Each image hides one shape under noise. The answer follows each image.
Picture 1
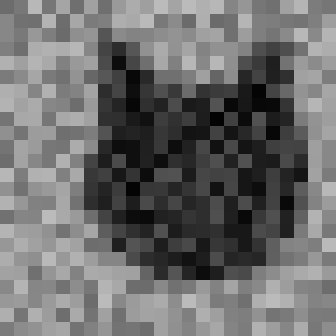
cat's head
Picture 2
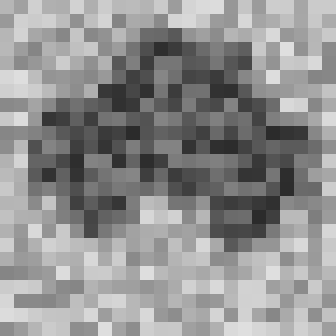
car
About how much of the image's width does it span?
nearly all
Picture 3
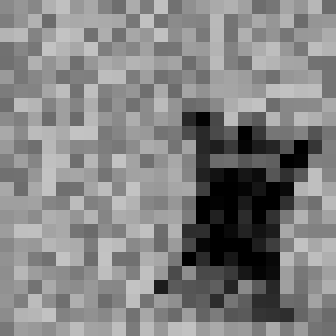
chess rook
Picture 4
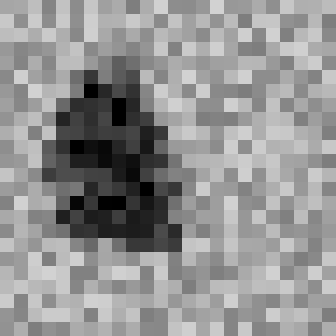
chess knight
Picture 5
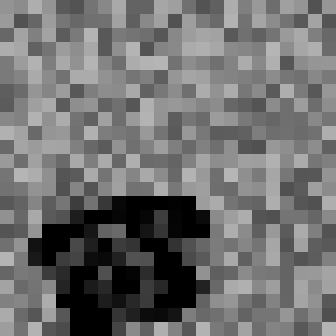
telephone
